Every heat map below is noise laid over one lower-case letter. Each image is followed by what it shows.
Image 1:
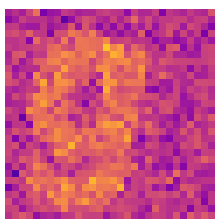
g
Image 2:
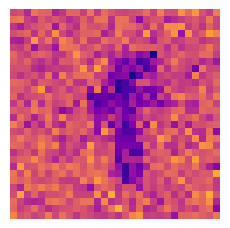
f
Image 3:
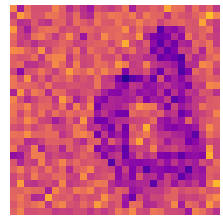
d
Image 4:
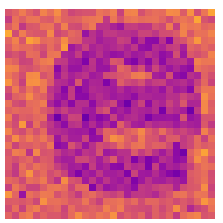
e
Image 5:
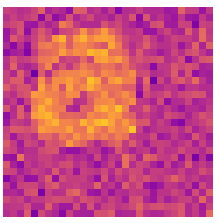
a
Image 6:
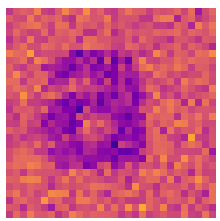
a
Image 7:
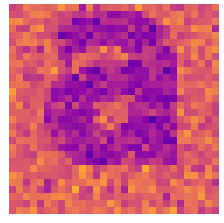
a
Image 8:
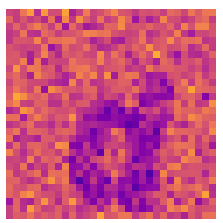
d
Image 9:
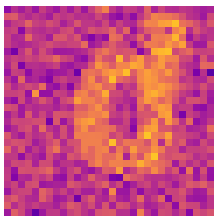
d
